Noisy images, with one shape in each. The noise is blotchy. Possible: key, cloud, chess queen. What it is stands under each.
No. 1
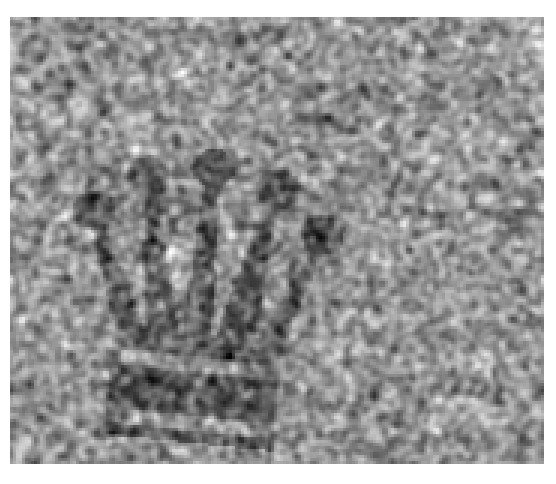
dark chess queen
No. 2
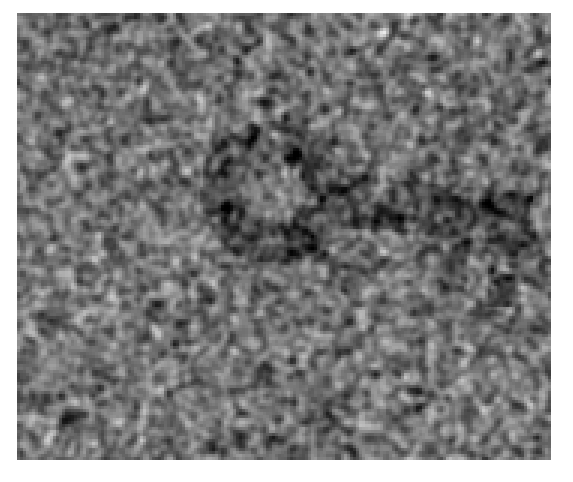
dark key
